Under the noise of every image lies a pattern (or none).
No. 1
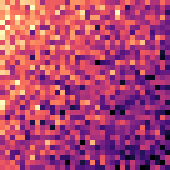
a smooth slope
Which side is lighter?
top left
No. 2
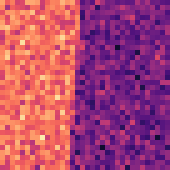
a sharp edge
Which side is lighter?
left
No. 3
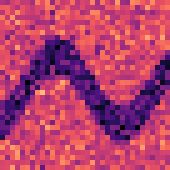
a wavy band
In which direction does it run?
left to right
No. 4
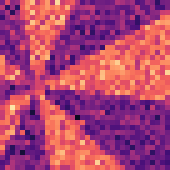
spokes from one point
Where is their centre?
middle left
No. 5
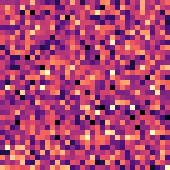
only noise
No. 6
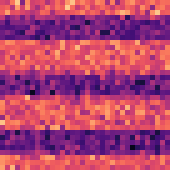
horizontal stripes
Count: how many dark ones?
3
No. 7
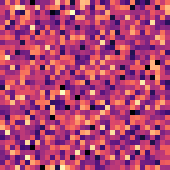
only noise
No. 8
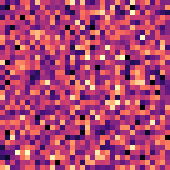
only noise
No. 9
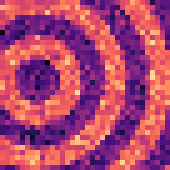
rings round one point
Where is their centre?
middle left
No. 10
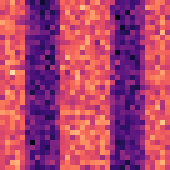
vertical stripes
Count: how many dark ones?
2
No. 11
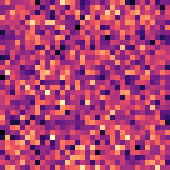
only noise
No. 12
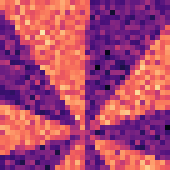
spokes from one point
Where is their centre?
bottom middle
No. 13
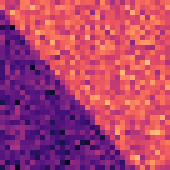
a sharp edge
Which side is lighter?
top right
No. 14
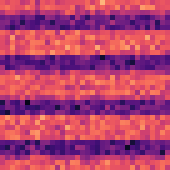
horizontal stripes
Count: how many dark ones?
4
